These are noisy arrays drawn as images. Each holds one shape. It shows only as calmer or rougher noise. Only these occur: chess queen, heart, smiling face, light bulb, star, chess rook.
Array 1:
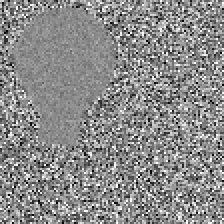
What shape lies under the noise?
light bulb
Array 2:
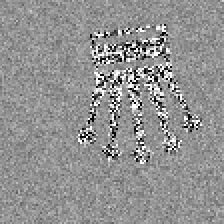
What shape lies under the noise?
chess queen
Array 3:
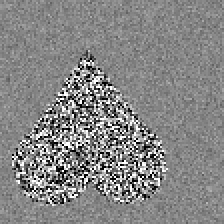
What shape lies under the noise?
heart
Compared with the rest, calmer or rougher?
rougher
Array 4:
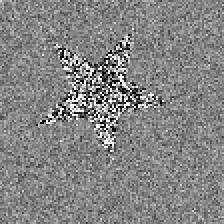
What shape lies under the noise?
star
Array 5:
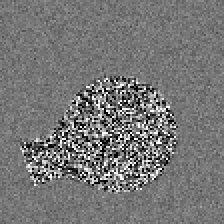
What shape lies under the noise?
light bulb
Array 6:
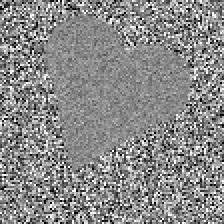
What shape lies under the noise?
heart
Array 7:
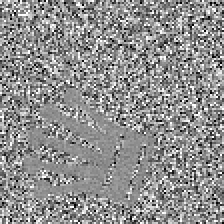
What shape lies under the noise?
chess queen
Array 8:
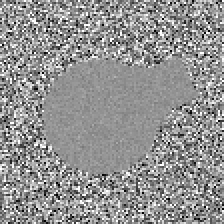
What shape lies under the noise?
light bulb
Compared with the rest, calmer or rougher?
calmer
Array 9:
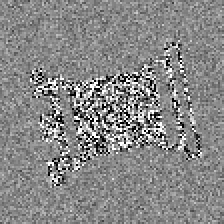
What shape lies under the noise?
chess rook
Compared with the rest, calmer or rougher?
rougher
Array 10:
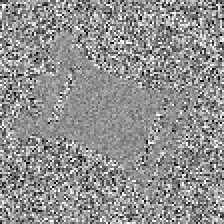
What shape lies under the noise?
chess rook
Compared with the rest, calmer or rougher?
calmer
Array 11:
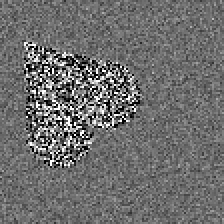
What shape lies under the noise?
heart
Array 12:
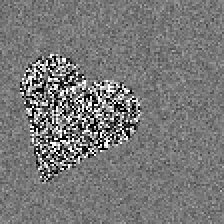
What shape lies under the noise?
heart
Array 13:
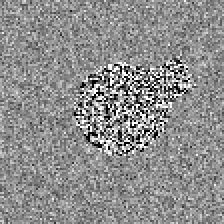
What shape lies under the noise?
light bulb
